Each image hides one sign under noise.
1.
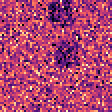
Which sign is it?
colon
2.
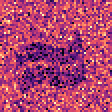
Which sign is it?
approximately sign
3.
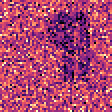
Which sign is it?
pilcrow
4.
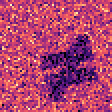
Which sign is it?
not-equal sign
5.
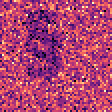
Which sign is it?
section sign
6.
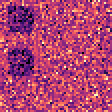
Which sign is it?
colon
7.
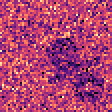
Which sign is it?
percent sign
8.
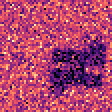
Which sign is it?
not-equal sign
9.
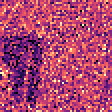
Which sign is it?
pilcrow
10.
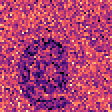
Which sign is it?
at sign
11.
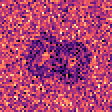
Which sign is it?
infinity sign
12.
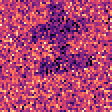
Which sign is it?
plus-minus sign
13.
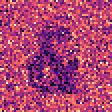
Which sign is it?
ampersand
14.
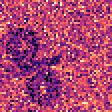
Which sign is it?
percent sign
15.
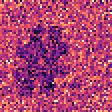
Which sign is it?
hash sign
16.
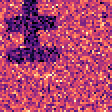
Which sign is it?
plus-minus sign
